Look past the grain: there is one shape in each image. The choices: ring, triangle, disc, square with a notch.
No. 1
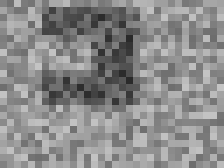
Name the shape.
square with a notch
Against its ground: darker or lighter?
darker
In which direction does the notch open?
left
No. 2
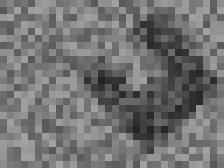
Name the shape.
square with a notch
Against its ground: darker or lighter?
darker
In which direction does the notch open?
up and left
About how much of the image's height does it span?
nearly all
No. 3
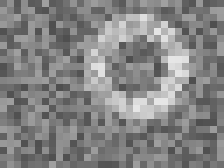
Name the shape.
ring
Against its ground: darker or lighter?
lighter
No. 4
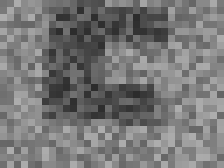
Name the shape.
square with a notch
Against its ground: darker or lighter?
darker
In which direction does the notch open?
right
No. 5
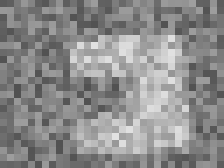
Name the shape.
square with a notch
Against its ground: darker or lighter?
lighter
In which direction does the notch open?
left
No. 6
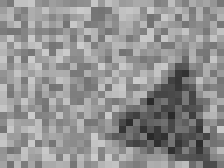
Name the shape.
triangle
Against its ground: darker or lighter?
darker
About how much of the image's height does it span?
two thirds
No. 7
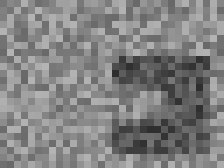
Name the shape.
square with a notch
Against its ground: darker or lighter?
darker
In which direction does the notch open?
left
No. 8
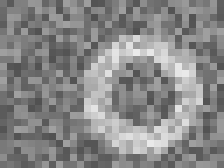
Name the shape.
ring
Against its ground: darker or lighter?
lighter
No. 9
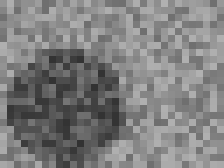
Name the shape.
disc
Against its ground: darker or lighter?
darker
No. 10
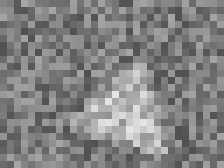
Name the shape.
triangle
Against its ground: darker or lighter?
lighter
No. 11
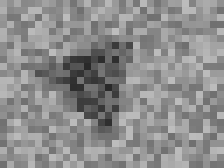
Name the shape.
triangle
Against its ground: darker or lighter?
darker
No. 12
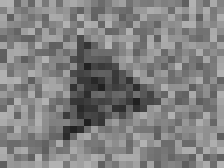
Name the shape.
triangle
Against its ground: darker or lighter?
darker
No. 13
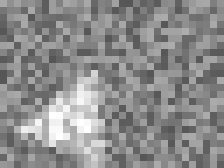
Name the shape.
triangle
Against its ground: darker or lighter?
lighter
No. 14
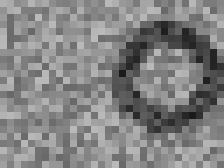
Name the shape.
ring
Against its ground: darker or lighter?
darker
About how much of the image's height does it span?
two thirds
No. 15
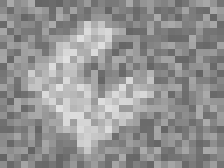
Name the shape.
square with a notch
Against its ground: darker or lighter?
lighter
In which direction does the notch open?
up and right
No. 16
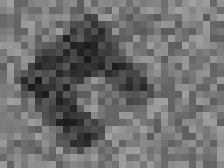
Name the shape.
square with a notch
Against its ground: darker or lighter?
darker
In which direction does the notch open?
down and right
